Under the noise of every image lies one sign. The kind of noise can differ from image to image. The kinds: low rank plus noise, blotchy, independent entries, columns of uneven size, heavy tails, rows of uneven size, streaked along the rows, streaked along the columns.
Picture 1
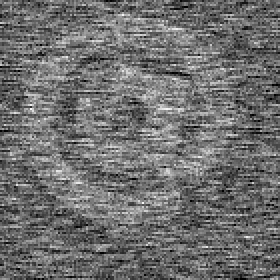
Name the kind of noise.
streaked along the rows
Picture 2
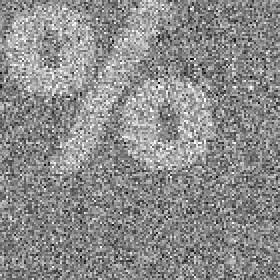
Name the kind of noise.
low rank plus noise
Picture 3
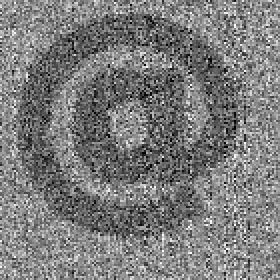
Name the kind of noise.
columns of uneven size
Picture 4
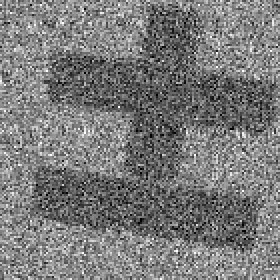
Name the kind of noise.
low rank plus noise
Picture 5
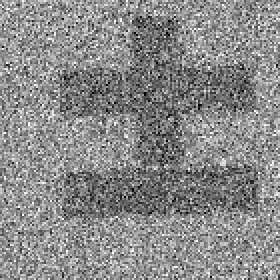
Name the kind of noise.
independent entries
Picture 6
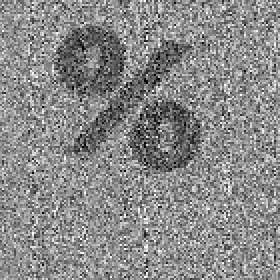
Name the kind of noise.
columns of uneven size
